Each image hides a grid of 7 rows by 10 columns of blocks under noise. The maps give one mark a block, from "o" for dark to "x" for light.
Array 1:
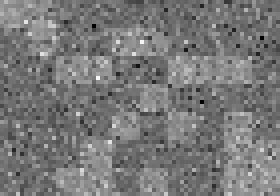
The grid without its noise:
x x o o o o o o o o
o x o o x x o o o o
o o x x o o x x x o
o o o o o x o o o o
o o o o x o x o x o
o o o x o o o o x x
o o x x o x o o x x
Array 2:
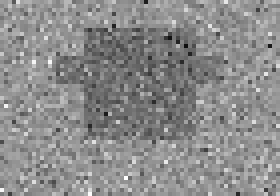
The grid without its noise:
x x x x x x x x x x
x x x o o o o x x x
x x o o o o o o x x
x x x o o o o x x x
x x x o o o o x x x
x x x x x x x x x x
x x x x x x x x x x
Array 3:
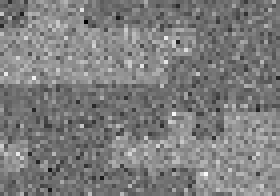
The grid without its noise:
o x x o o o o o o o
x x x x x x x o o o
x x x x x x o o o o
o o o o o o o o o o
o o o o o o x o x x
x o o o x x x x x x
o o o o o o o x x x
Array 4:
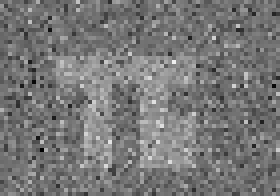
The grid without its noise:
o o o o o o o o o o
o o o o o o o o o o
o o x x x x x o o o
o o o x o x o o o o
o o o x o x x o o o
o o o x o x x o o o
o o o o o o o o o o
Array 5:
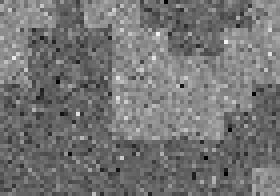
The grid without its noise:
x x o x x o o o o x
x o o o x x o o x x
x o o o x x x x x x
o o o o x x x x x o
o o o o x x x x o o
o o o o o o o o o o
o o o o o o o o o x
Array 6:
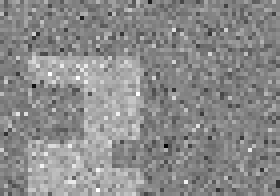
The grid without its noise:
o o o o o o o o o o
o o o o o o o o o o
o x x x x o o o o o
o o o x x o o o o o
o o o x x o o o o o
o x x x o o o o o o
o x x x x o o o o o
